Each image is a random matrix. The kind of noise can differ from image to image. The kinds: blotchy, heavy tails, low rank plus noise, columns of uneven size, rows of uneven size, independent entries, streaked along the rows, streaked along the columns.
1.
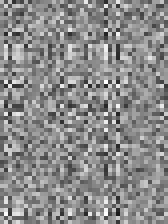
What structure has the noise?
low rank plus noise
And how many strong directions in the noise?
one
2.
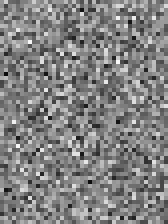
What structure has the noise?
independent entries
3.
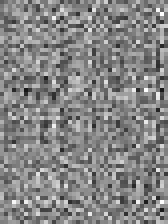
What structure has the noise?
low rank plus noise
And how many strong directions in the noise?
two
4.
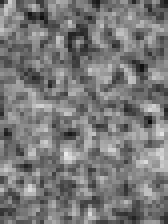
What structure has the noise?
blotchy
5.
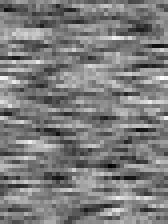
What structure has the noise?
streaked along the rows
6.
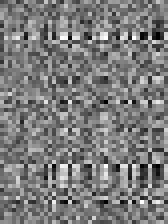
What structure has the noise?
low rank plus noise
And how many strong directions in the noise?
one
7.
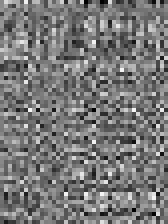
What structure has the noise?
low rank plus noise
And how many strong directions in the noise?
two
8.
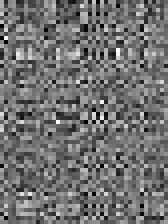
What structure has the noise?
low rank plus noise
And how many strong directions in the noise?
one
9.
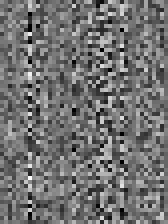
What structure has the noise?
columns of uneven size
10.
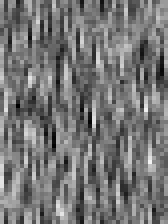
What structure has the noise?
streaked along the columns
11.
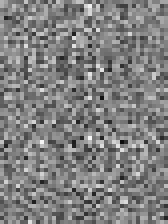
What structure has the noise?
low rank plus noise
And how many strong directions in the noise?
three or four
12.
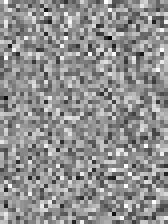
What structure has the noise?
low rank plus noise
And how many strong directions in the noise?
five to eight
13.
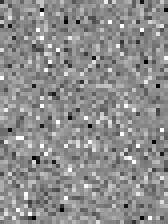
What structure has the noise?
heavy tails
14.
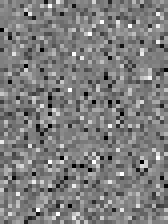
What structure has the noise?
heavy tails
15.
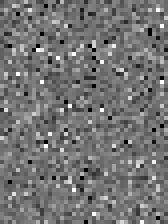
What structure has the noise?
heavy tails
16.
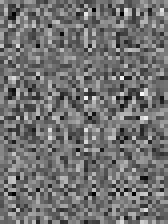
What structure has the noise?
low rank plus noise
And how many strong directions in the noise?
three or four
